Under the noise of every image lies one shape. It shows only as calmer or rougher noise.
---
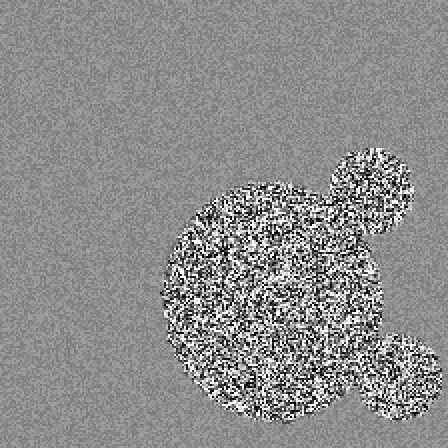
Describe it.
rough bear's head
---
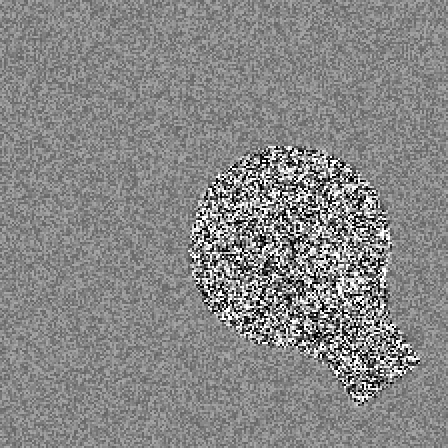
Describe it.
rough light bulb
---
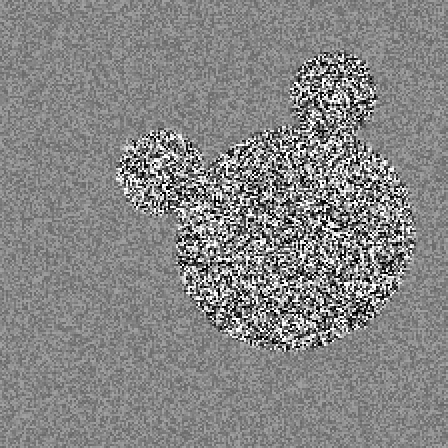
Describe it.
rough bear's head
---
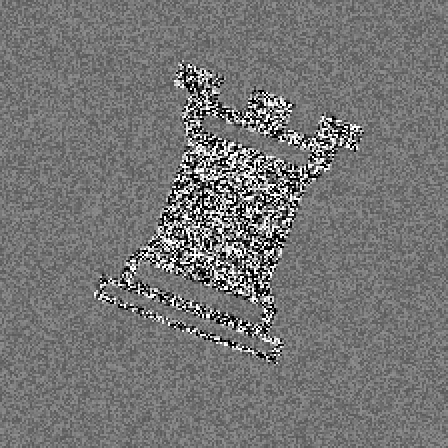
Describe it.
rough chess rook
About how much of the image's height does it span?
two thirds
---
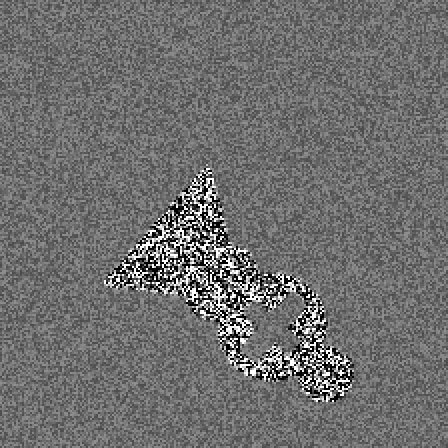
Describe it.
rough chess bishop
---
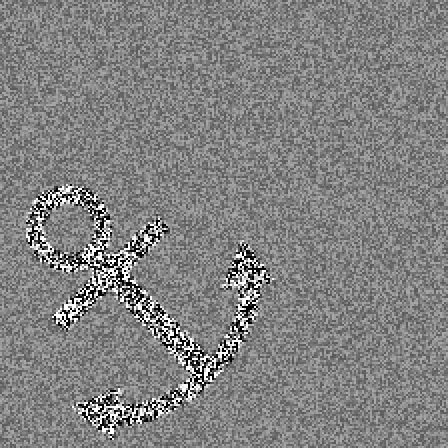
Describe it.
rough anchor
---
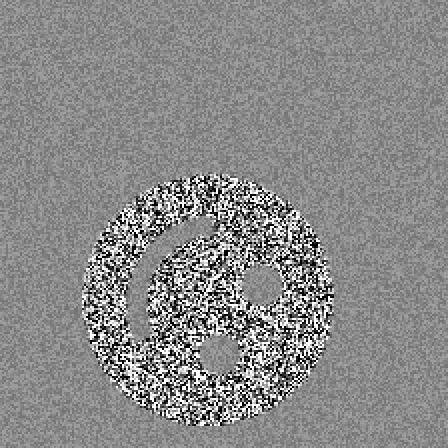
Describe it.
rough smiling face
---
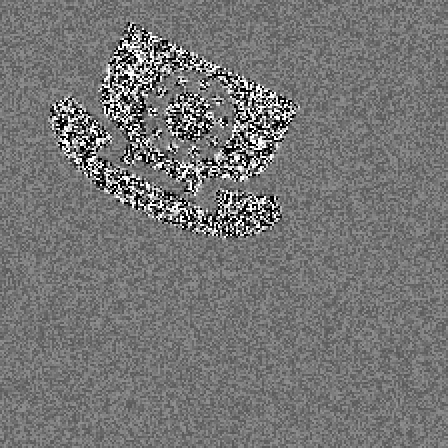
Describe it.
rough telephone
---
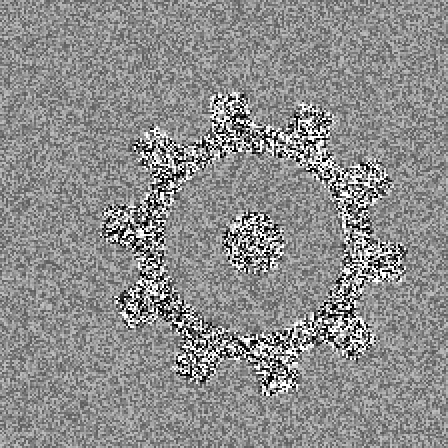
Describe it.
rough gear
